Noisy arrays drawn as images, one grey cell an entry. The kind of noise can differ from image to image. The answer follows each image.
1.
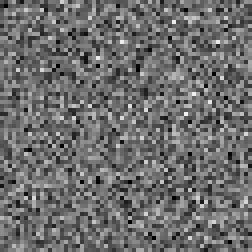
independent entries
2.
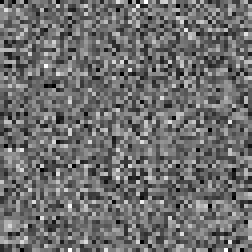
low rank plus noise
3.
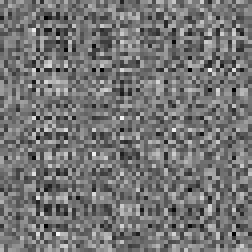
low rank plus noise
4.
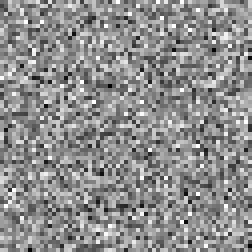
independent entries
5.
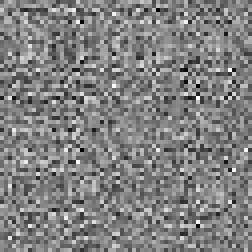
low rank plus noise
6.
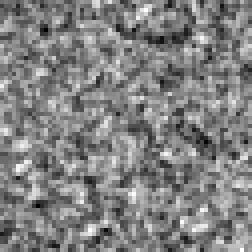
blotchy
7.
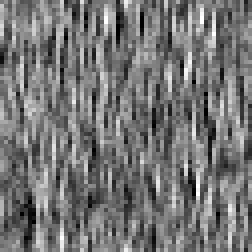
streaked along the columns
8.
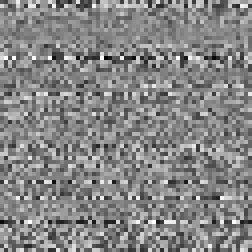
rows of uneven size
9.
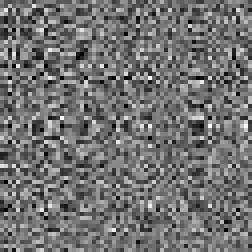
low rank plus noise
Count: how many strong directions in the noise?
two
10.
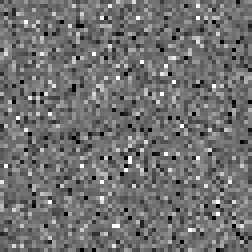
heavy tails
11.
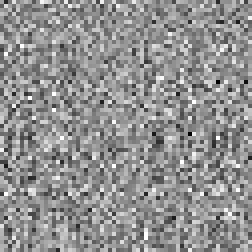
low rank plus noise
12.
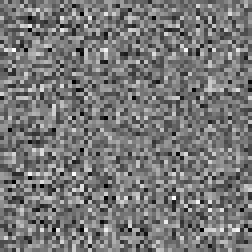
low rank plus noise
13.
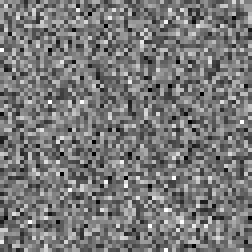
independent entries
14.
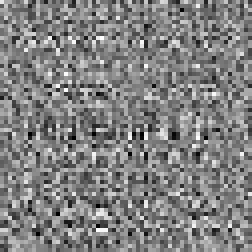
low rank plus noise
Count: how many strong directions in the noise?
three or four
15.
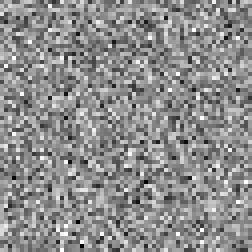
independent entries
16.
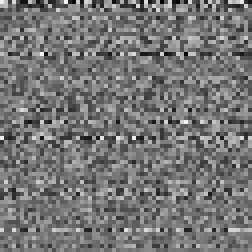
rows of uneven size
